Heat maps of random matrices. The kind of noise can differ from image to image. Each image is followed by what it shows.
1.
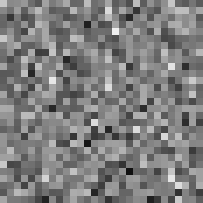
independent entries
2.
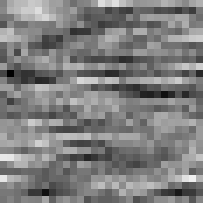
streaked along the rows
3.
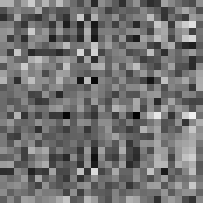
low rank plus noise
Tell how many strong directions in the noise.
two
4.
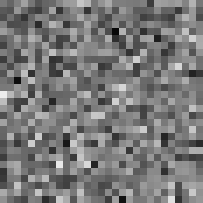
independent entries
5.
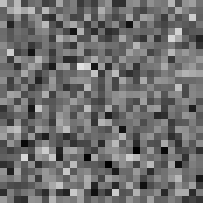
independent entries
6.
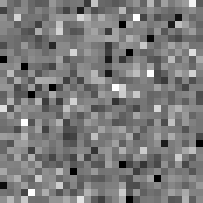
heavy tails
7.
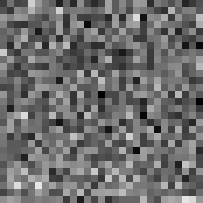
low rank plus noise
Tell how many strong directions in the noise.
five to eight
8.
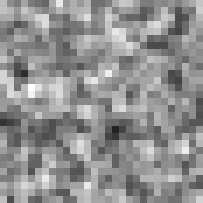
blotchy
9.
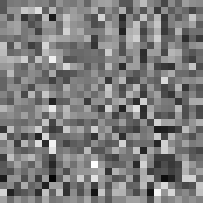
low rank plus noise
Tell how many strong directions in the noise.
three or four
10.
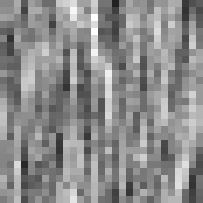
streaked along the columns
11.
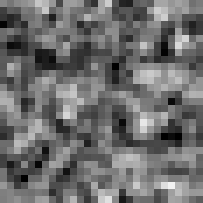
blotchy
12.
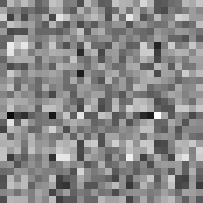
low rank plus noise
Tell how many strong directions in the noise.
two
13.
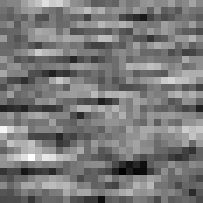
streaked along the rows
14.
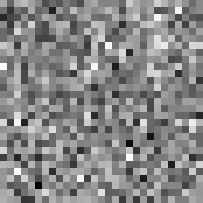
independent entries
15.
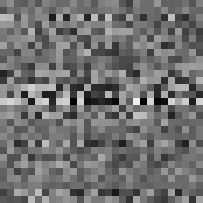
rows of uneven size
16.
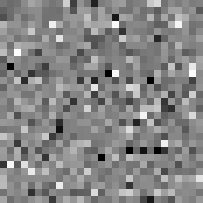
heavy tails
